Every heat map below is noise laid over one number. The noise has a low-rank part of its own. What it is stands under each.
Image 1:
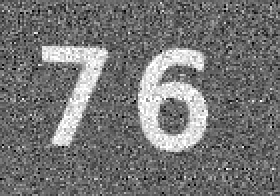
76
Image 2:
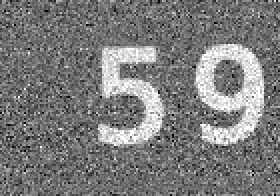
59
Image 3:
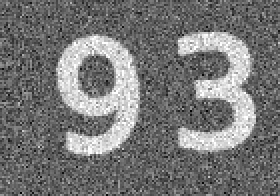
93
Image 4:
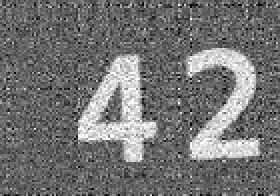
42
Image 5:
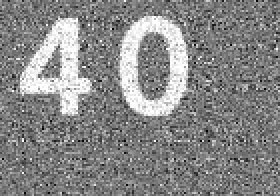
40
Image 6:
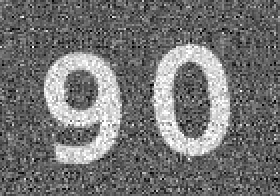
90
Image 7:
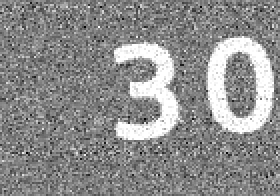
30
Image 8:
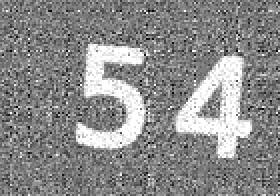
54
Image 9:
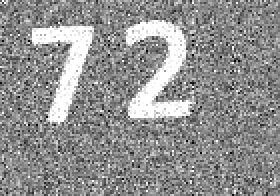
72
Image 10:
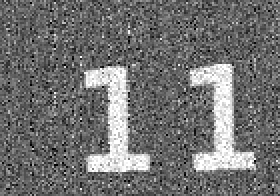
11
